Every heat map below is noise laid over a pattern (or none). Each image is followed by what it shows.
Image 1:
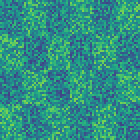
a checkerboard
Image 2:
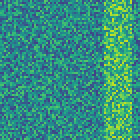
one band of columns
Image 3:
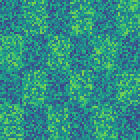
a checkerboard
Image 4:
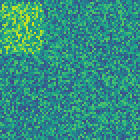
one block
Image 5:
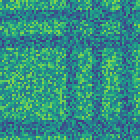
bands of rows crossing bands of columns
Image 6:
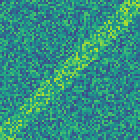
a diagonal band
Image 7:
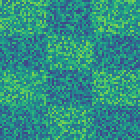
a checkerboard
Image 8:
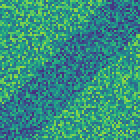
a diagonal band
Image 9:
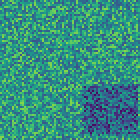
one block
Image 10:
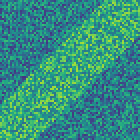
a diagonal band
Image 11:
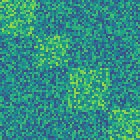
blocks along the diagonal
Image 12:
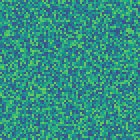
only noise
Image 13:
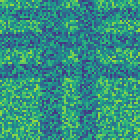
bands of rows crossing bands of columns
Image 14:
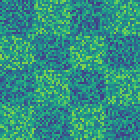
a checkerboard
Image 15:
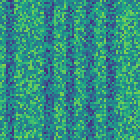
bands of columns
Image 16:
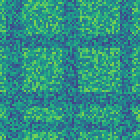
bands of rows crossing bands of columns
